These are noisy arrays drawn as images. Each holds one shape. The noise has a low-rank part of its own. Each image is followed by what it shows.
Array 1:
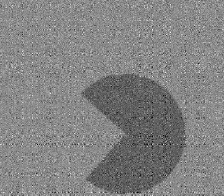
disc with a wedge cut out
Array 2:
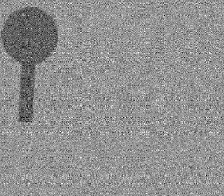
lollipop
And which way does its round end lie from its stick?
up
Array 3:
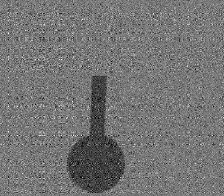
lollipop
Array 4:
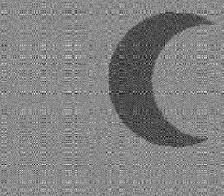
crescent
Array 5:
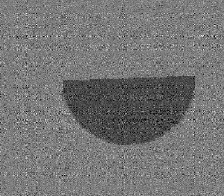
half disc
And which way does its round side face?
down
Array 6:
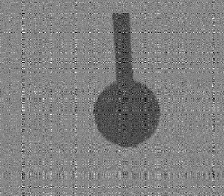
lollipop
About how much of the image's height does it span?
two thirds
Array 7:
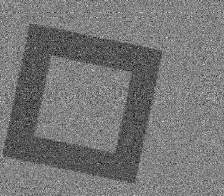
square frame
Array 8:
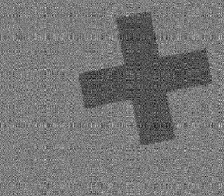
cross
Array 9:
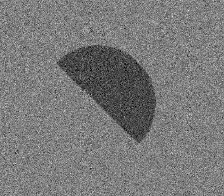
half disc
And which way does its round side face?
up and right
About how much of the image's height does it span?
half
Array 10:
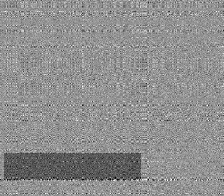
bar
